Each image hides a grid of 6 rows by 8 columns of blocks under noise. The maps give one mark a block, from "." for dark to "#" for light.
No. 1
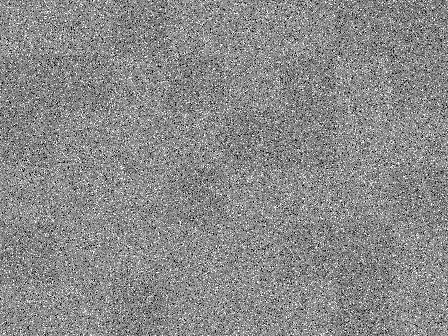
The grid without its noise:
##.###..
..#.#.#.
.###..##
###.###.
.####..#
##.###.#
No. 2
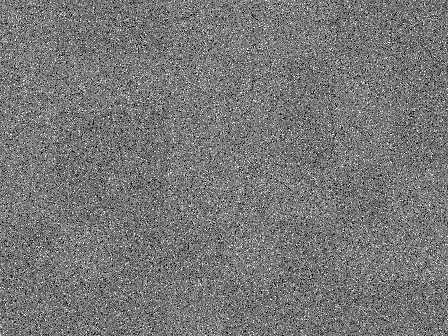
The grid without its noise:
#..###..
#####.#.
#..##.#.
#..###.#
.#..#.##
...#....
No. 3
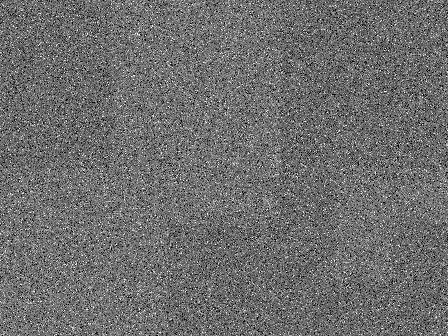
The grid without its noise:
..###...
..###...
..###...
#####.##
###...#.
###.....
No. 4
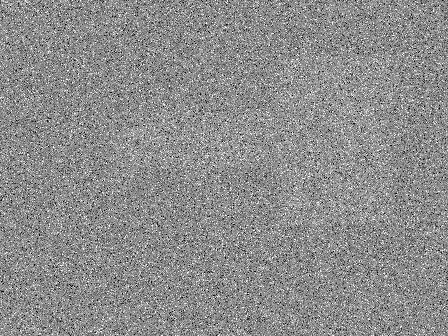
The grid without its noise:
........
.....##.
..#####.
.....##.
........
........
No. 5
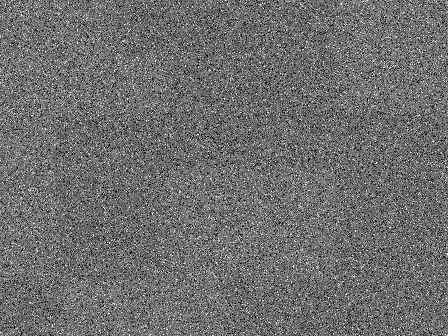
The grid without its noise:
##....##
###...##
#.......
#..###..
#..###..
.###....
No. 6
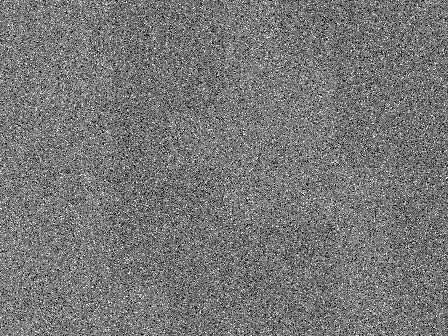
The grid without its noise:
##..#...
##..##..
##.###..
##..###.
##....#.
###...#.
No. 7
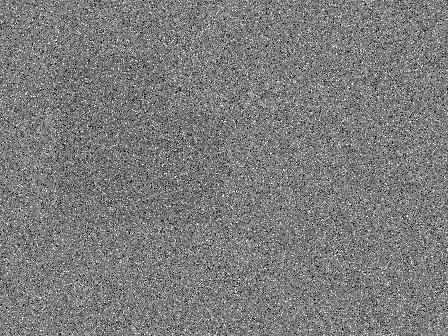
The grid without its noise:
########
#..#####
#...####
#...####
########
########
